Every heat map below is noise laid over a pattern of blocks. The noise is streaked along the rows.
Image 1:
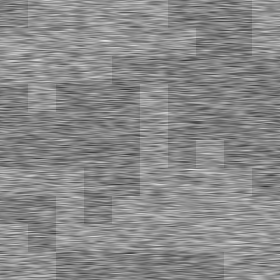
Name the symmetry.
no symmetry
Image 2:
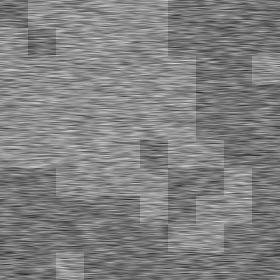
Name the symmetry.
mirrored about the diagonal from the top left
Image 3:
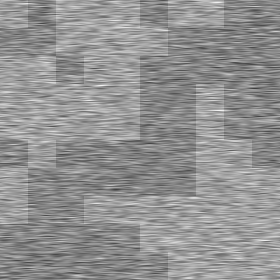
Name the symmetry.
mirrored about the diagonal from the top left
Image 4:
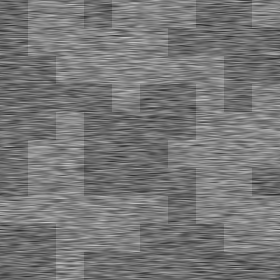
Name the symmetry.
mirrored about the diagonal from the bottom left
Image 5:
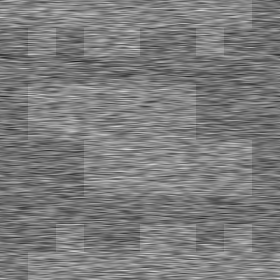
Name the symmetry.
the same after a half turn
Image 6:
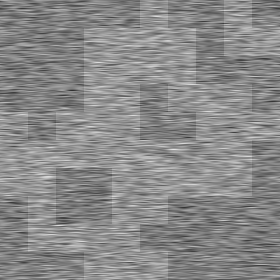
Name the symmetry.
mirrored about the diagonal from the bottom left
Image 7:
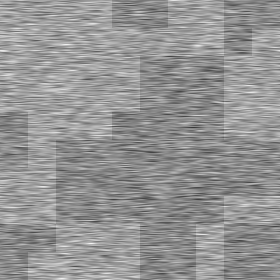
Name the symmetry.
mirrored about the diagonal from the top left
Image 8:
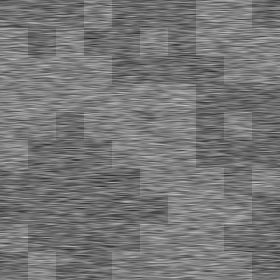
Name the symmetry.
mirrored about the diagonal from the bottom left
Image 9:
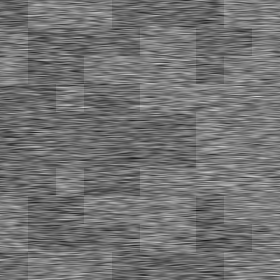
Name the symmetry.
top and bottom mirror each other
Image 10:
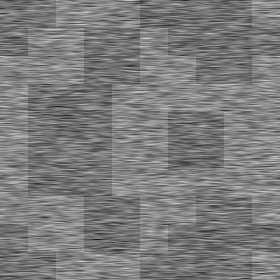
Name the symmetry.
top and bottom mirror each other
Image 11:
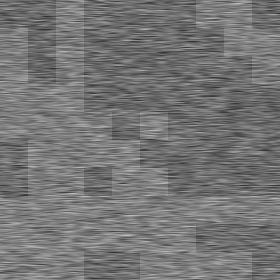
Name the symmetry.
mirrored about the diagonal from the bottom left
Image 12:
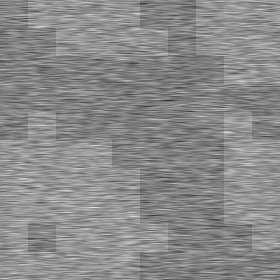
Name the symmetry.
mirrored about the diagonal from the bottom left
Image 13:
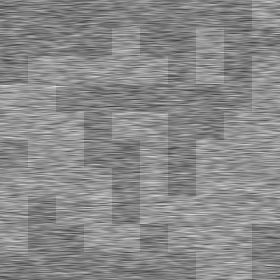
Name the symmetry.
no symmetry
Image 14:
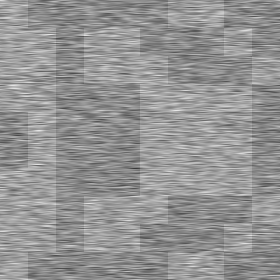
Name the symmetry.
top and bottom mirror each other
